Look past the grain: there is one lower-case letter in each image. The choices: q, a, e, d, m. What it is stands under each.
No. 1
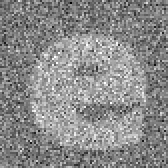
e
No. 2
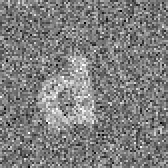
d
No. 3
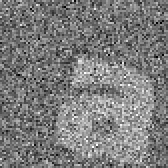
a
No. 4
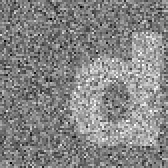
d
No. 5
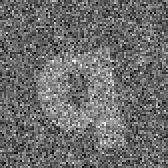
q
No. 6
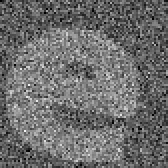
e
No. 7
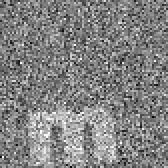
m
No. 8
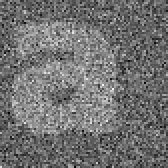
a
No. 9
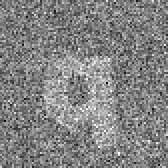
q
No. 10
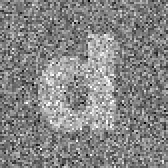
d
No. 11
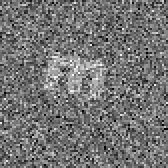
m
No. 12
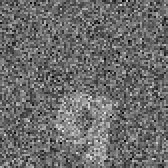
q
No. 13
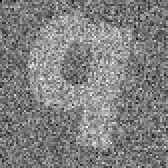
q
